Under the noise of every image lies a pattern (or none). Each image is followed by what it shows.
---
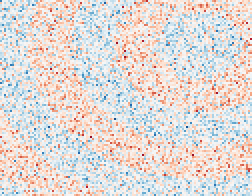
rings round one point
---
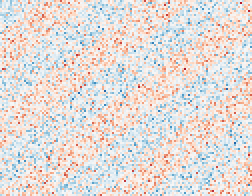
diagonal stripes
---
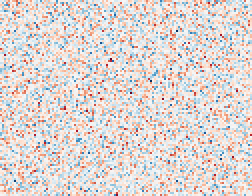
only noise
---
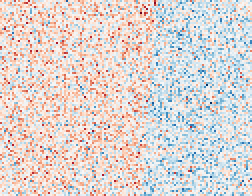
a sharp edge
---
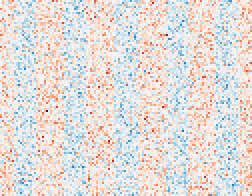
vertical stripes
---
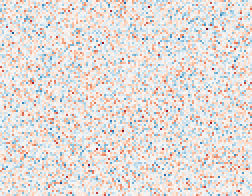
only noise
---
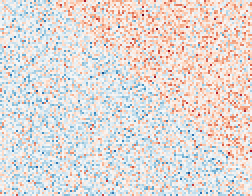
a sharp edge
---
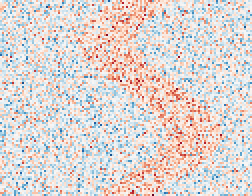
a wavy band
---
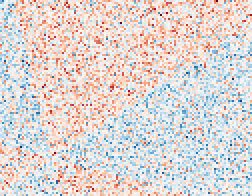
spokes from one point
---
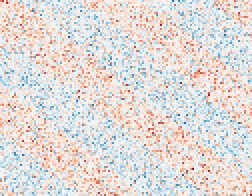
diagonal stripes
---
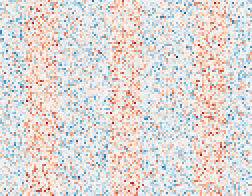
vertical stripes
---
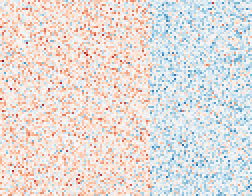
a sharp edge
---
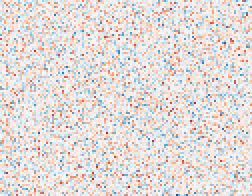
only noise
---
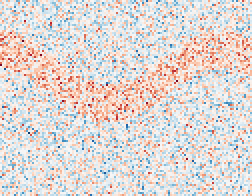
a wavy band
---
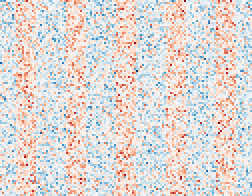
vertical stripes
